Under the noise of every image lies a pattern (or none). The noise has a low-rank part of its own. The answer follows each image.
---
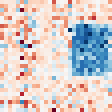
one block
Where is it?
middle right
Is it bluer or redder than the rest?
bluer
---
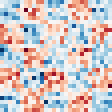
a checkerboard
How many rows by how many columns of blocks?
5 by 5
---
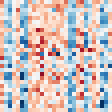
bands of columns
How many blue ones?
5
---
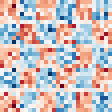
a checkerboard
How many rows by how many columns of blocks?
5 by 6
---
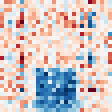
one block
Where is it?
bottom middle
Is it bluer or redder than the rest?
bluer
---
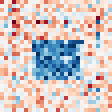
one block
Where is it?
centre
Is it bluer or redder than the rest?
bluer
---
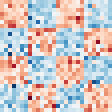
a checkerboard
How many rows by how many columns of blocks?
4 by 4
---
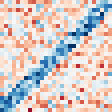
a diagonal band
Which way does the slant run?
bottom left to top right
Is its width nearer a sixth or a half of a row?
a sixth
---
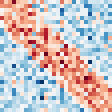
a diagonal band
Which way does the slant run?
top left to bottom right
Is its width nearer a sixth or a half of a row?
a half
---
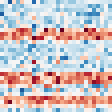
bands of rows
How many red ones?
3
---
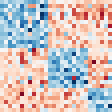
blocks along the diagonal
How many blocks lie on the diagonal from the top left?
3
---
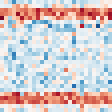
bands of rows
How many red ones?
2
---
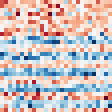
bands of rows
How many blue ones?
5
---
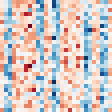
bands of columns
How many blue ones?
5
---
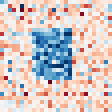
one block
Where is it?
centre
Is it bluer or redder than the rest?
bluer
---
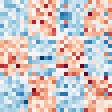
a checkerboard
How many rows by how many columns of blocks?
3 by 4
